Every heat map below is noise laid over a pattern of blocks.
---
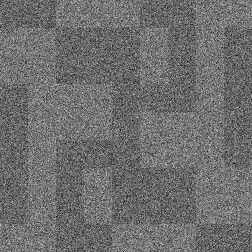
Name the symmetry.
the same after a half turn
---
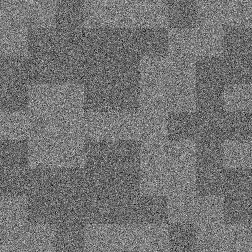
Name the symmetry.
top and bottom mirror each other
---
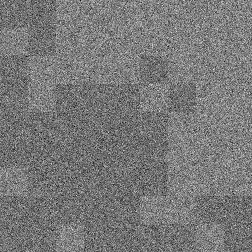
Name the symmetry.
mirrored about the diagonal from the bottom left
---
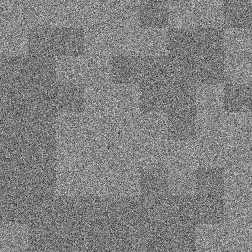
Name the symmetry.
mirrored about the diagonal from the bottom left
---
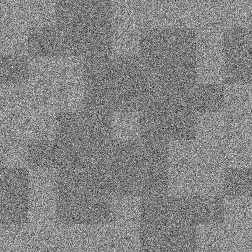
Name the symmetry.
the same after a half turn
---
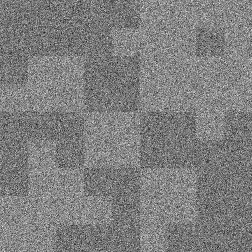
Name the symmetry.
mirrored about the diagonal from the bottom left
